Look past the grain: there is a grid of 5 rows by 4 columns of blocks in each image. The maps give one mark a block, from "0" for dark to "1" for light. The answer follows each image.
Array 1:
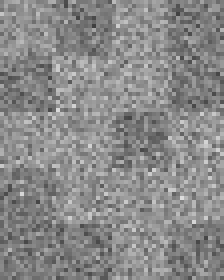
1 0 1 0
0 1 1 0
1 1 0 1
0 1 1 1
0 0 1 0
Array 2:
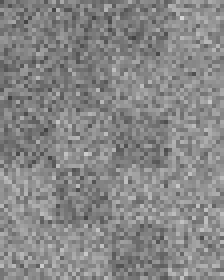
0 0 0 1
0 0 1 1
0 1 0 1
1 0 1 1
1 1 0 1
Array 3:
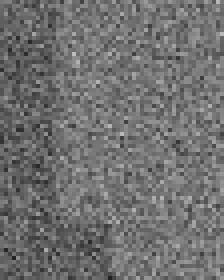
0 1 1 1
0 1 1 1
0 1 1 1
0 1 1 1
0 0 1 1
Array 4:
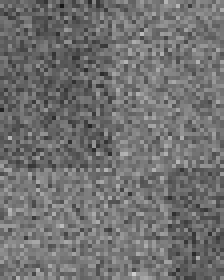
0 0 1 1
0 0 1 1
0 0 1 1
1 1 1 0
1 1 1 0
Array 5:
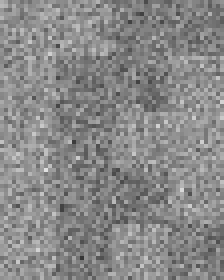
1 1 0 0
1 0 0 1
1 0 1 1
1 0 0 1
1 0 1 0
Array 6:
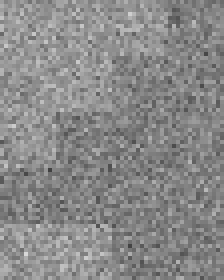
1 1 1 0
1 1 0 0
1 0 0 0
0 0 0 0
1 1 0 0
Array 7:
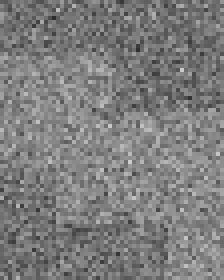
0 0 0 0
1 1 0 0
1 1 1 1
0 1 1 1
0 0 0 1
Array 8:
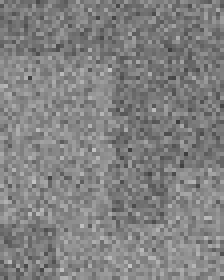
0 0 0 0
1 1 0 0
1 1 0 0
1 1 0 1
0 1 1 1
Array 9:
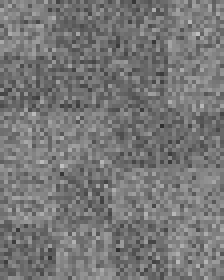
1 0 0 1
0 0 0 1
1 1 0 0
1 0 1 1
0 1 0 1
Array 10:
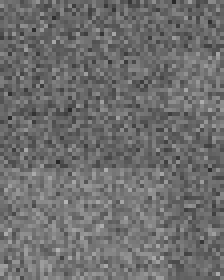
0 0 0 0
0 0 0 1
0 0 0 0
1 1 1 0
1 1 1 0
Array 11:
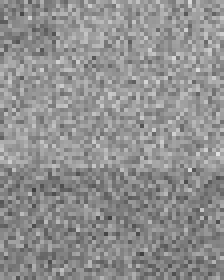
0 1 1 1
1 1 1 1
1 1 1 1
0 0 0 0
0 0 0 0
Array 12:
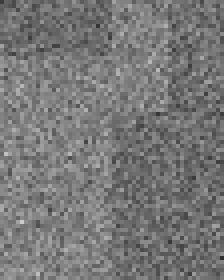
0 0 1 0
1 1 1 0
1 1 0 0
1 1 0 0
1 1 0 0
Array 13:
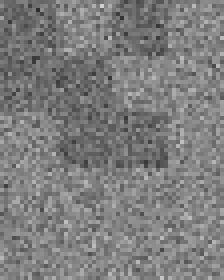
0 1 0 1
0 0 1 1
1 0 0 1
1 1 1 1
1 1 1 1
